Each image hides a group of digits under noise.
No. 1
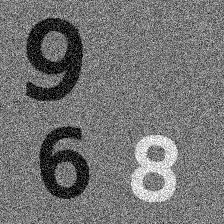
top left: dark 9; bottom left: dark 6; bottom right: light 8
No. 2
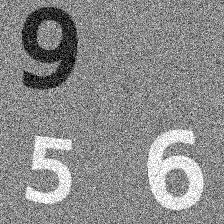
top left: dark 9; bottom left: light 5; bottom right: light 6
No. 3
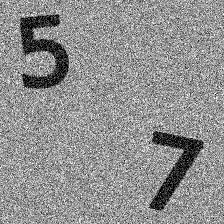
top left: dark 5; bottom right: dark 7
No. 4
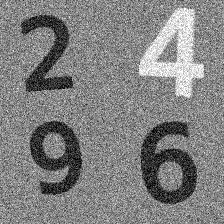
top left: dark 2; top right: light 4; bottom left: dark 9; bottom right: dark 6
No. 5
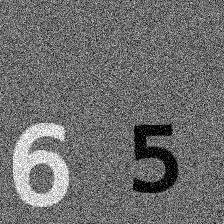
bottom left: light 6; bottom right: dark 5
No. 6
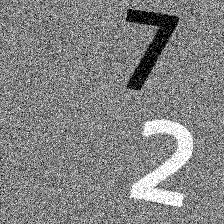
top right: dark 7; bottom right: light 2
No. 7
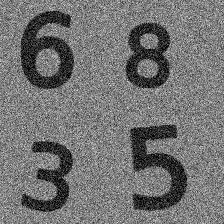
top left: dark 6; top right: dark 8; bottom left: dark 3; bottom right: dark 5
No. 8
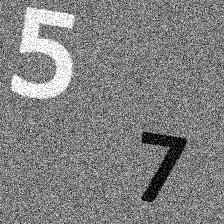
top left: light 5; bottom right: dark 7
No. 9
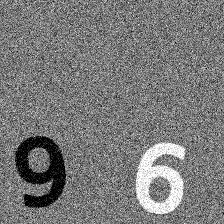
bottom left: dark 9; bottom right: light 6
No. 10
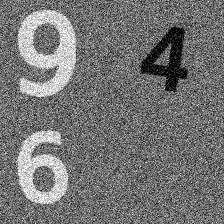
top left: light 9; top right: dark 4; bottom left: light 6
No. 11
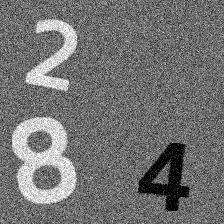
top left: light 2; bottom left: light 8; bottom right: dark 4
